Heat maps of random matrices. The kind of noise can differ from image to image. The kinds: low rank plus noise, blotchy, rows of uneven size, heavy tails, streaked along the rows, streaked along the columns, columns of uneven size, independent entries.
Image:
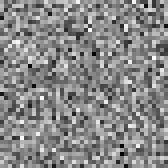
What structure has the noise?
independent entries
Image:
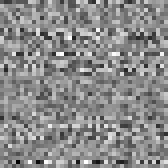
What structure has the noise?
rows of uneven size
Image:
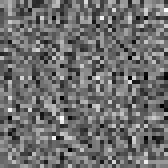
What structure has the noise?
low rank plus noise
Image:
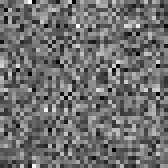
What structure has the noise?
low rank plus noise
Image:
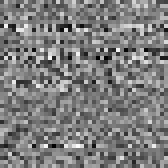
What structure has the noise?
rows of uneven size
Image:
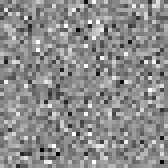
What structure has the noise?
heavy tails
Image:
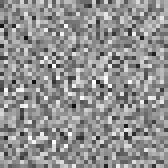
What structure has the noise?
low rank plus noise
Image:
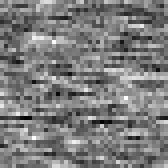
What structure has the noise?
streaked along the rows
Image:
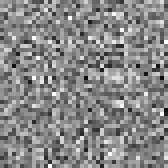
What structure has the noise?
low rank plus noise
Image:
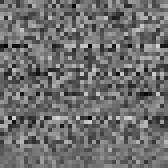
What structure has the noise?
rows of uneven size
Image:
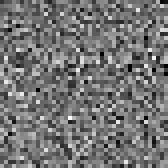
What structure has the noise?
low rank plus noise
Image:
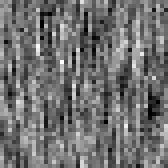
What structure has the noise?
streaked along the columns
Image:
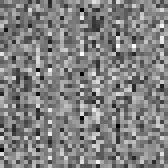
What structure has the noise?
columns of uneven size
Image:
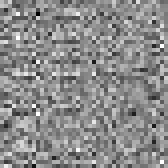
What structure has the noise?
low rank plus noise
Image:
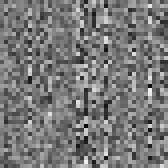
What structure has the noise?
columns of uneven size
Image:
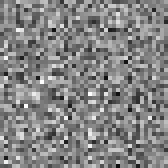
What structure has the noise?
low rank plus noise
